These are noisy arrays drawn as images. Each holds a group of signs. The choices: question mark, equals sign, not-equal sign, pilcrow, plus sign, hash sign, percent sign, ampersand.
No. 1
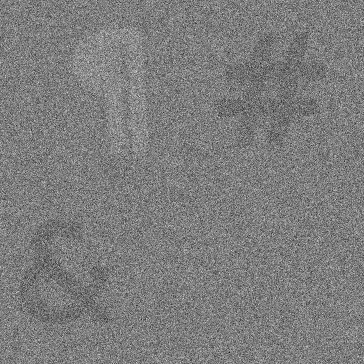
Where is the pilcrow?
top left
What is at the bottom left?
ampersand
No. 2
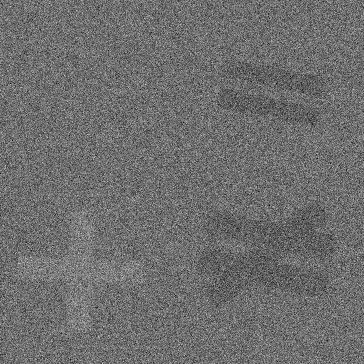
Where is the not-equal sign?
bottom right
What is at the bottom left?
plus sign
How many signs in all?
3
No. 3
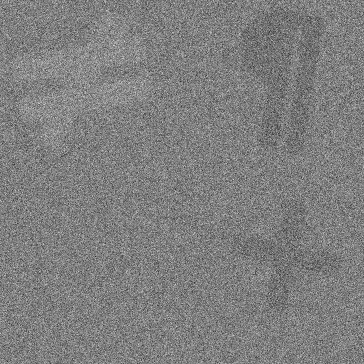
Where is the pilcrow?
top right
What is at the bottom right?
plus sign
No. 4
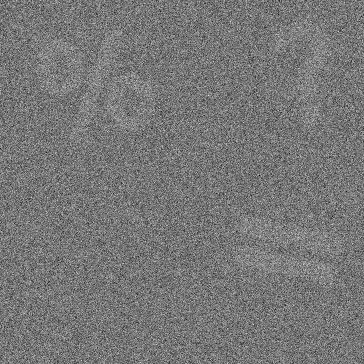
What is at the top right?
question mark
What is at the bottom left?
nothing
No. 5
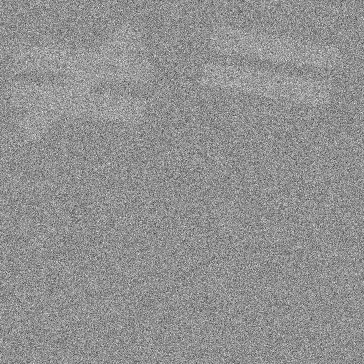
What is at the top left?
not-equal sign
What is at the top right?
equals sign
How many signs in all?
2
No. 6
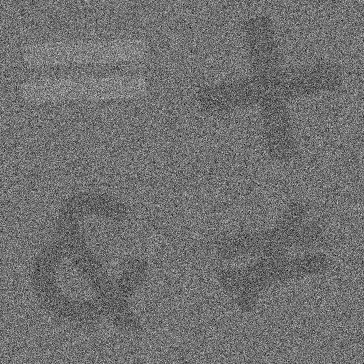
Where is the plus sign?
top right
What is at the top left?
equals sign
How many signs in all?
4
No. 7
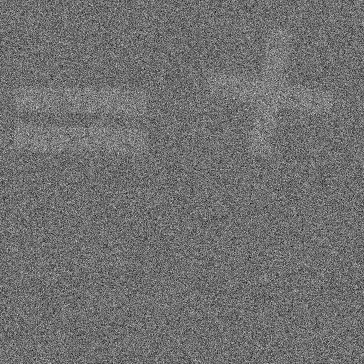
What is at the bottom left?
nothing
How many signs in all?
2
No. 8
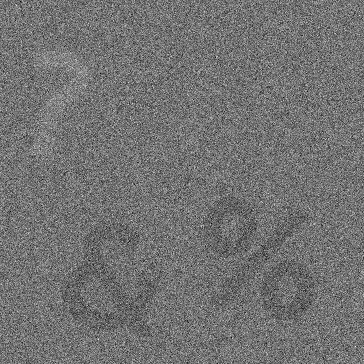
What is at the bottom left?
ampersand
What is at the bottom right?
percent sign
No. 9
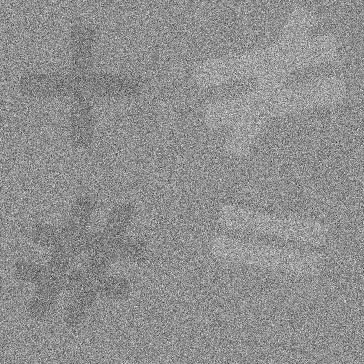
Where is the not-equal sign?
top right
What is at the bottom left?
hash sign
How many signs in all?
4
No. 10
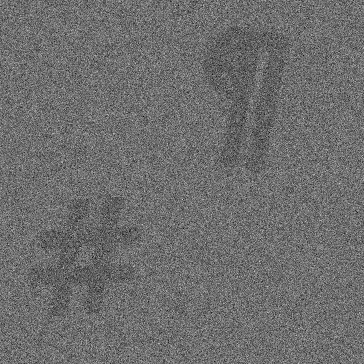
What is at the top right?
pilcrow
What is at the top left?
nothing
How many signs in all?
2
